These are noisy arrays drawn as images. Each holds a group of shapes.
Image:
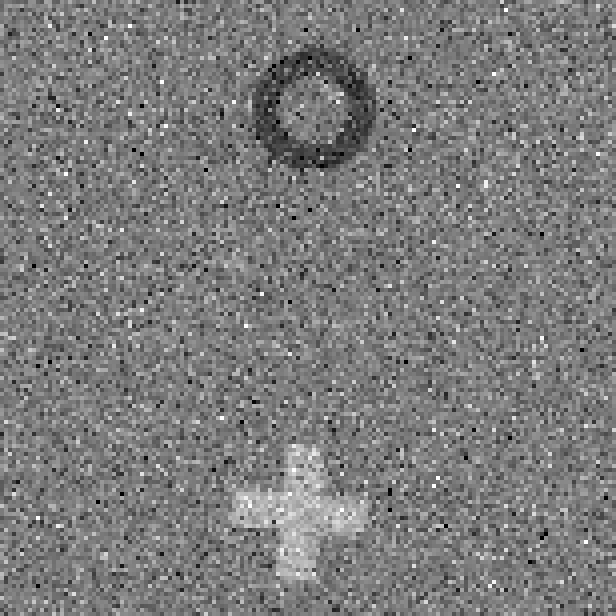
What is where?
top middle: dark ring; bottom middle: light cross
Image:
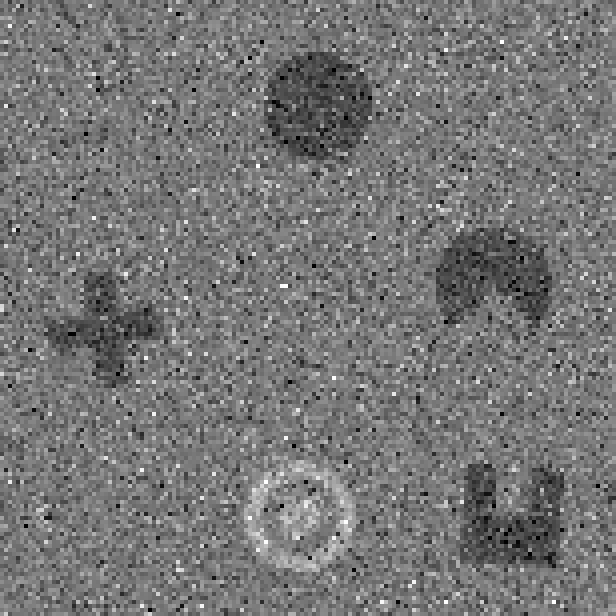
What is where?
top middle: dark disc; middle left: dark cross; middle right: dark disc with a wedge cut out; bottom middle: light bullseye; bottom right: dark square with a notch
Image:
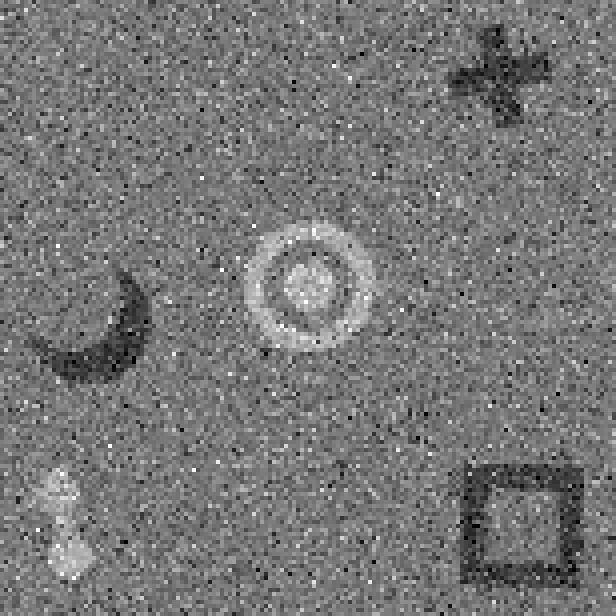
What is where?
top right: dark cross; middle left: dark crescent; centre: light bullseye; bottom left: light dumbbell; bottom right: dark square frame
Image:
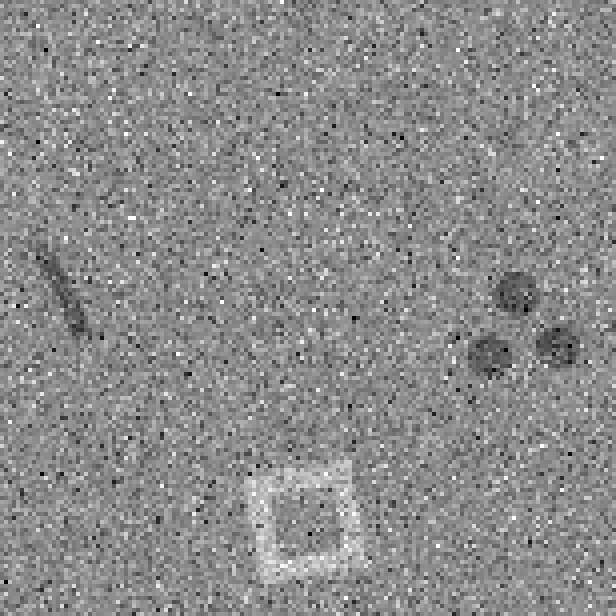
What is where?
middle left: dark bar; middle right: dark three dots; bottom middle: light square frame
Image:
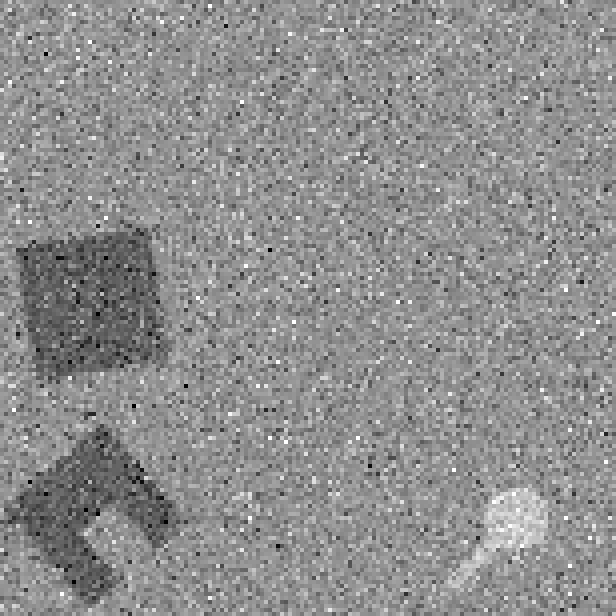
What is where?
middle left: dark square; bottom left: dark square with a notch; bottom right: light lollipop
